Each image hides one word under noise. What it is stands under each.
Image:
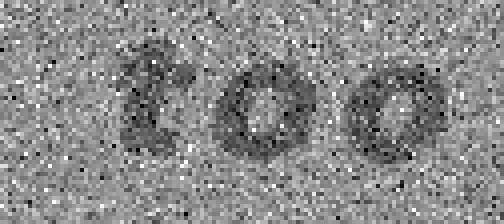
too
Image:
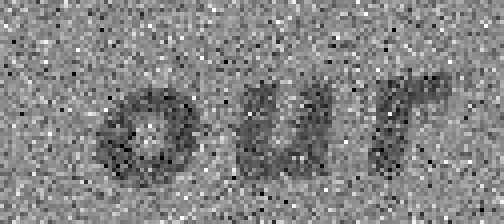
our
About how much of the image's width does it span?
two thirds
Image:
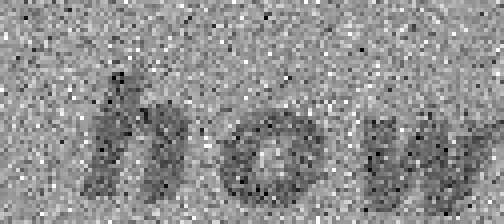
how
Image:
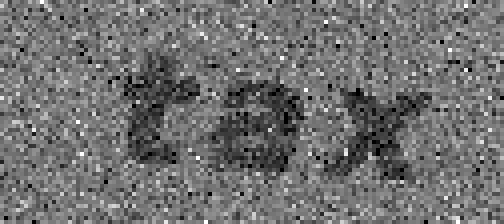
tax
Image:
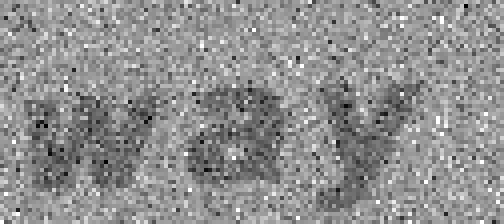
way
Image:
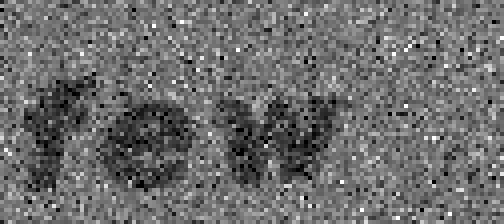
few
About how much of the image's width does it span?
two thirds
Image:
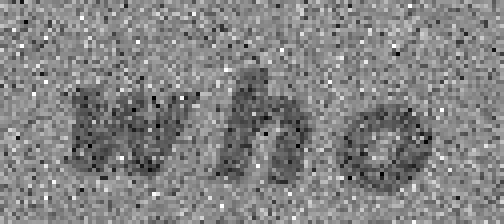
who
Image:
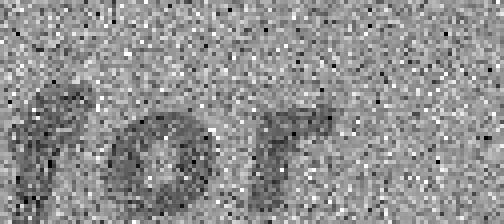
for
